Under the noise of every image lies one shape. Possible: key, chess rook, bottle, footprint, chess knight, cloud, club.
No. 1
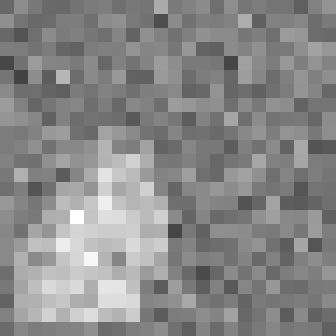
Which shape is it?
chess knight
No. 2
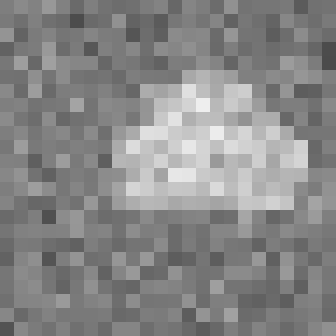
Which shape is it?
cloud
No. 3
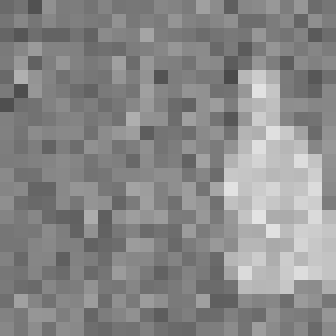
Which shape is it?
bottle
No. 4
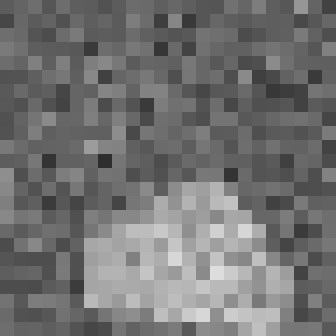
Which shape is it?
cloud
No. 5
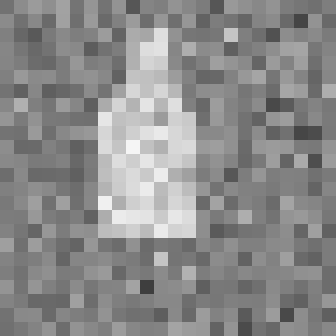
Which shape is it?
bottle
